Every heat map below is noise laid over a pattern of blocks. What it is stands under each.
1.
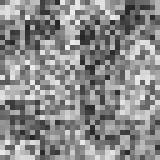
top and bottom mirror each other
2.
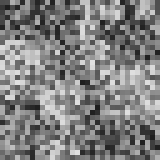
the same after a half turn
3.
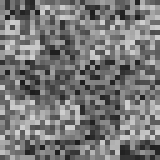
the same after a half turn
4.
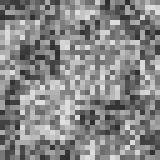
mirrored about the diagonal from the bottom left
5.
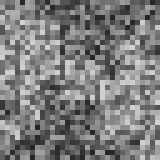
the same after a half turn
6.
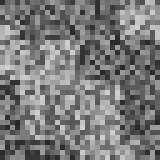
mirrored about the diagonal from the bottom left
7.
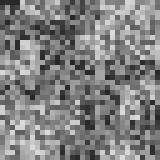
the same after a half turn
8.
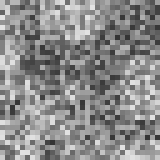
mirrored about the diagonal from the bottom left
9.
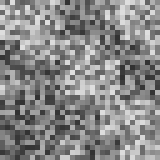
mirrored about the diagonal from the bottom left
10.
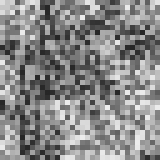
mirrored about the diagonal from the top left
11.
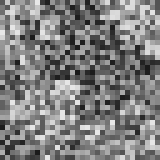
mirrored about the diagonal from the bottom left
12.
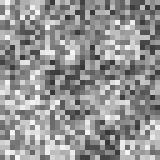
mirrored about the diagonal from the bottom left
